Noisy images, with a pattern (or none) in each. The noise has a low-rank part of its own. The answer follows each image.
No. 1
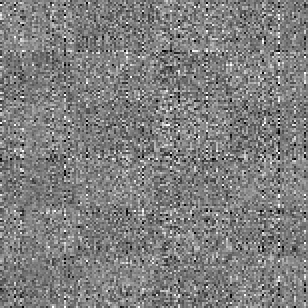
a checkerboard
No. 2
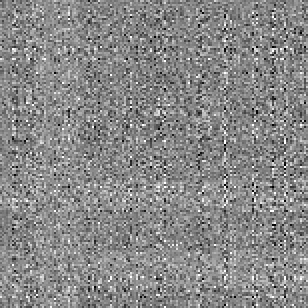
bands of rows crossing bands of columns
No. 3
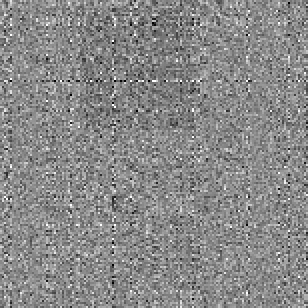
one block
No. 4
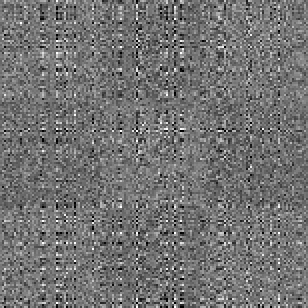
a checkerboard
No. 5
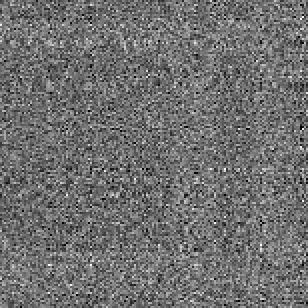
bands of rows crossing bands of columns
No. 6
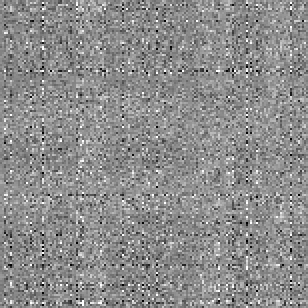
bands of rows crossing bands of columns
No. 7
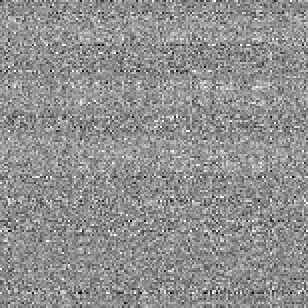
bands of rows
